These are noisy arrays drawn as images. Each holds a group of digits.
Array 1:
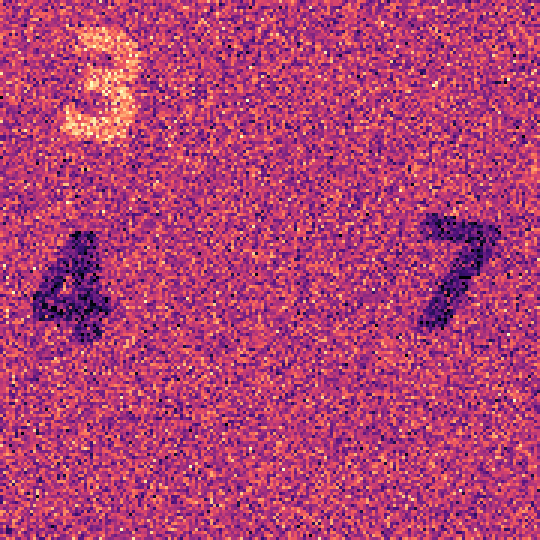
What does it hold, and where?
top left: light 3; middle left: dark 4; middle right: dark 7
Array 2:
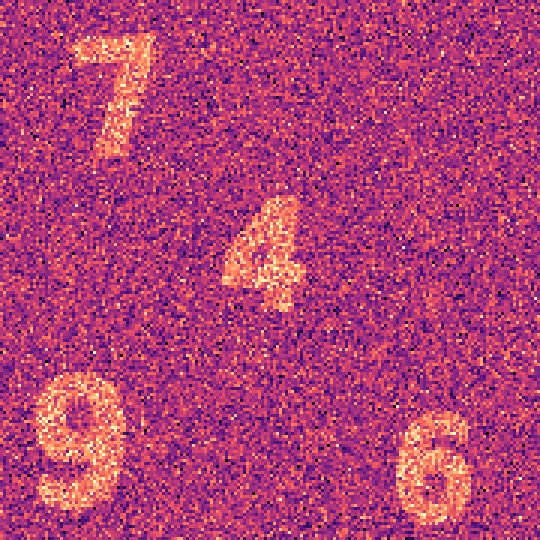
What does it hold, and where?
top left: light 7; centre: light 4; bottom left: light 9; bottom right: light 6
